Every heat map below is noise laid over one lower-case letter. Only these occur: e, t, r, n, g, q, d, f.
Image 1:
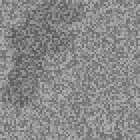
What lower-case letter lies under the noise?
f
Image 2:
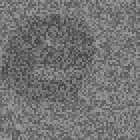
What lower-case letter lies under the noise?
e
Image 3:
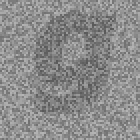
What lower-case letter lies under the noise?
g
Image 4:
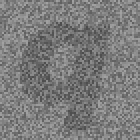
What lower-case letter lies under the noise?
q
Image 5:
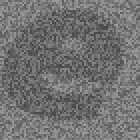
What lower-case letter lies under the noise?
e
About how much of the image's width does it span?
nearly all
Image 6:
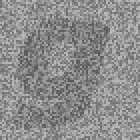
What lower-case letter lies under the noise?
g
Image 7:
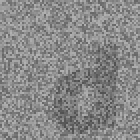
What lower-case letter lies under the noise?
d
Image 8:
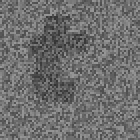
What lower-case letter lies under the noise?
t
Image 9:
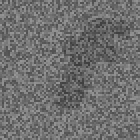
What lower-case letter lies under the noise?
f
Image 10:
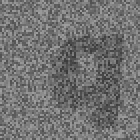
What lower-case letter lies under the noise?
q
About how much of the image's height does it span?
two thirds
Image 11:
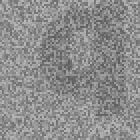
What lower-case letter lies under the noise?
q
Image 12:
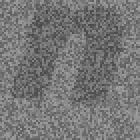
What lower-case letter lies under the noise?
n
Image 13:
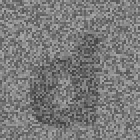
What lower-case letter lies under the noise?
d
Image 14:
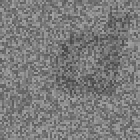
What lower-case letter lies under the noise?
d
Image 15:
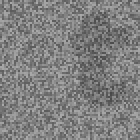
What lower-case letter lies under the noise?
t
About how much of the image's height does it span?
two thirds
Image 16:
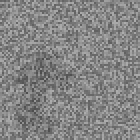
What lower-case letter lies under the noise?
t
